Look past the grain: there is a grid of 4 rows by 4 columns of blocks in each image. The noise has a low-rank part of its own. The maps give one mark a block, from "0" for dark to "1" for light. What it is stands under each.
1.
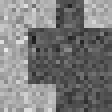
1 1 0 1
1 0 0 0
1 0 0 0
1 1 0 0
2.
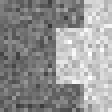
0 0 0 1
0 0 1 1
0 0 1 1
0 0 0 1
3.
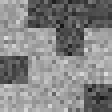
1 0 0 0
1 1 0 1
0 1 1 1
1 1 1 0
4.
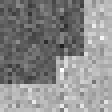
0 0 0 1
0 0 0 1
0 0 1 1
1 1 1 1
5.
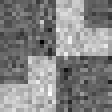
0 0 1 0
0 0 1 1
0 1 0 0
1 1 0 0
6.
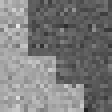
1 0 0 0
1 0 0 0
1 1 0 0
1 1 1 0
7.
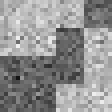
1 1 1 0
1 1 0 1
0 0 0 1
0 0 1 1
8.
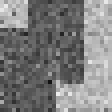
1 0 0 1
0 0 0 1
0 0 0 1
0 0 1 1
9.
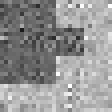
0 0 1 1
0 0 0 1
0 0 1 1
1 1 1 1
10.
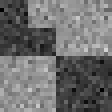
0 1 1 1
0 0 1 1
1 1 0 0
1 1 0 0
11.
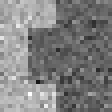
1 1 0 0
1 0 0 0
1 0 0 0
1 1 0 0
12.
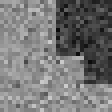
1 1 0 0
1 1 0 0
1 1 1 0
1 1 1 1
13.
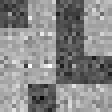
0 1 0 1
1 1 0 1
1 1 0 0
1 0 1 1
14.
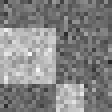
0 0 0 0
1 1 0 0
1 1 0 0
0 0 1 0
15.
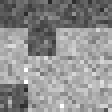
0 0 0 0
1 0 1 1
1 1 1 1
0 1 1 1
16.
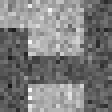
1 1 1 0
0 1 1 0
0 0 0 0
0 1 1 0
